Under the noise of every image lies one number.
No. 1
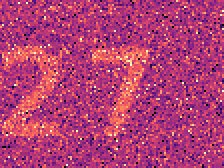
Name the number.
27
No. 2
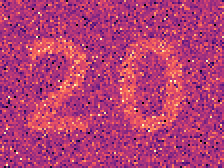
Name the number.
20
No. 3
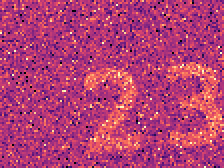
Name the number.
23
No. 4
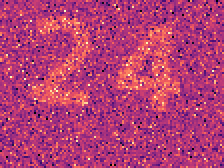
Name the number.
24
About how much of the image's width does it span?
two thirds
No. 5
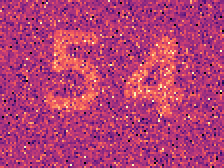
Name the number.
54
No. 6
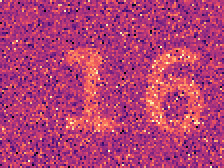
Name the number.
16
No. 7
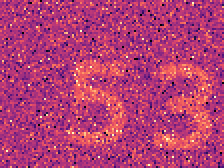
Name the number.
53
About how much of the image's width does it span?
two thirds
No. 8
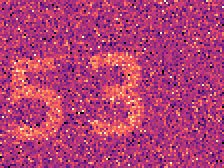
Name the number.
53
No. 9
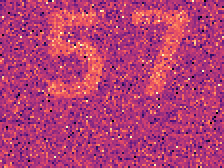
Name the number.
57
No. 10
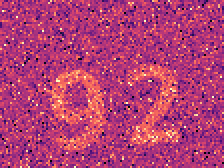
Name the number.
92
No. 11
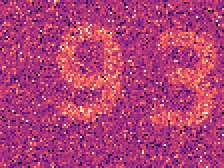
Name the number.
93
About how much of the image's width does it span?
two thirds
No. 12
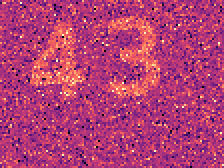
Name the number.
43
